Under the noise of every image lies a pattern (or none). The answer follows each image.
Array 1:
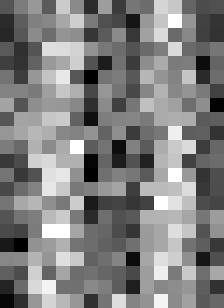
vertical stripes
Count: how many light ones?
2
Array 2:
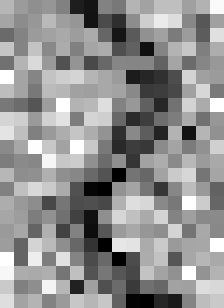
a wavy band
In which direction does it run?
top to bottom
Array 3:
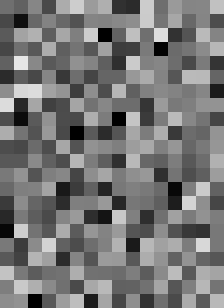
only noise
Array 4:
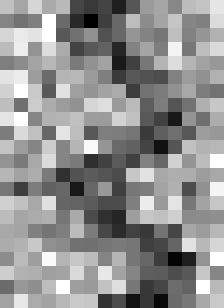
a wavy band
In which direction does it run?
top to bottom
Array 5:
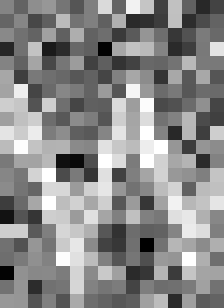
a wavy band
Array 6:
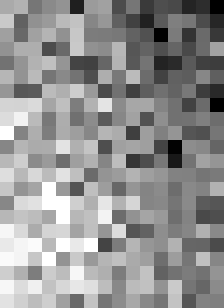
a smooth slope
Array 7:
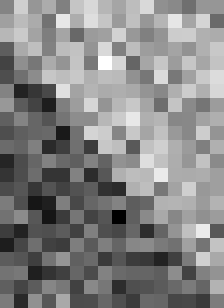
a sharp edge
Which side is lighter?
top right
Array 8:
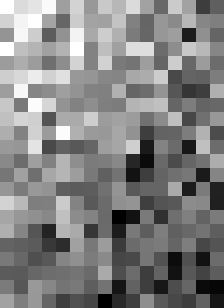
a smooth slope
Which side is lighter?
top left
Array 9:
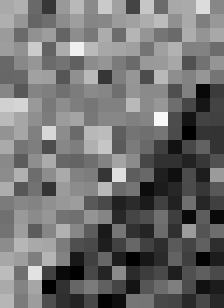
a sharp edge
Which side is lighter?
top left
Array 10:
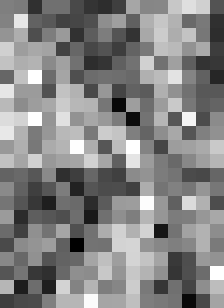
spokes from one point
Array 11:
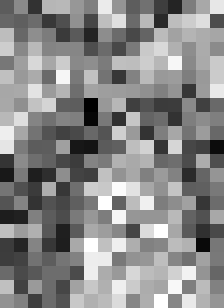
spokes from one point
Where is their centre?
top middle
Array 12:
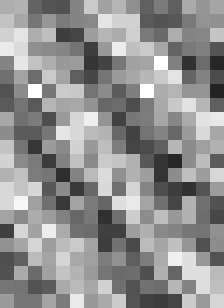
diagonal stripes
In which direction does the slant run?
top left to bottom right
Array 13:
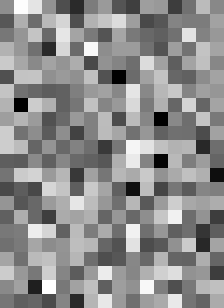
only noise
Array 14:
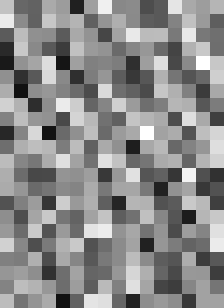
diagonal stripes
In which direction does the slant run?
top left to bottom right
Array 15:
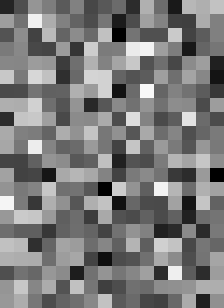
only noise
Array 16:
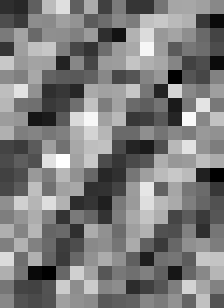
diagonal stripes
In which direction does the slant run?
bottom left to top right
